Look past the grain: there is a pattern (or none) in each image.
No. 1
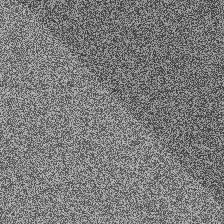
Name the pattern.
a sharp edge
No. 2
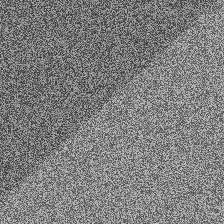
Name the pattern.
a sharp edge
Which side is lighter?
bottom right
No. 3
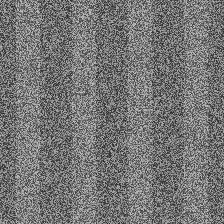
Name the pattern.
vertical stripes
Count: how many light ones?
4
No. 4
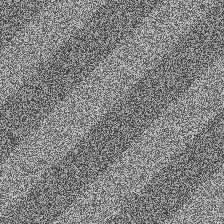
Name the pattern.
diagonal stripes
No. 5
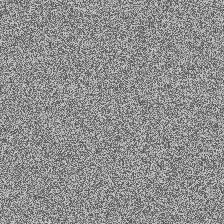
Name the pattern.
only noise
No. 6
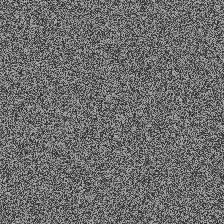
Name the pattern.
only noise
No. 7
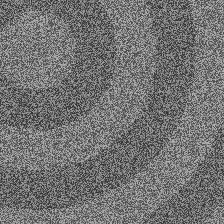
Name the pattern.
rings round one point
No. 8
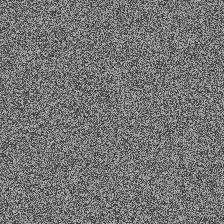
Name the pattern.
only noise
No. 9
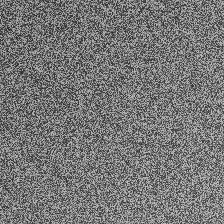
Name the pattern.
a smooth slope
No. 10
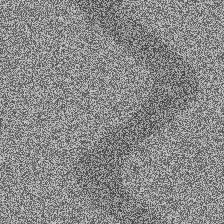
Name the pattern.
a wavy band
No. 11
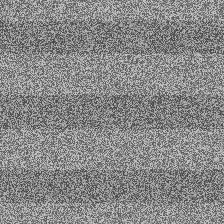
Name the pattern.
horizontal stripes
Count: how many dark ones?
3
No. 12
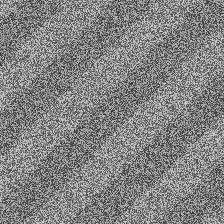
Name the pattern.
diagonal stripes
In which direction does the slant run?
bottom left to top right
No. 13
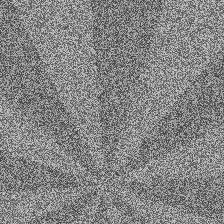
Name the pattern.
spokes from one point
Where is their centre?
bottom middle
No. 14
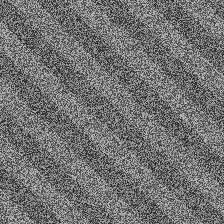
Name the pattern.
diagonal stripes
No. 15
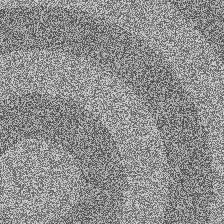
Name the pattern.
rings round one point
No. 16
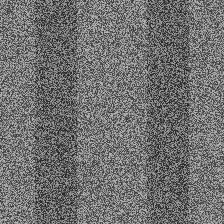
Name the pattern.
vertical stripes
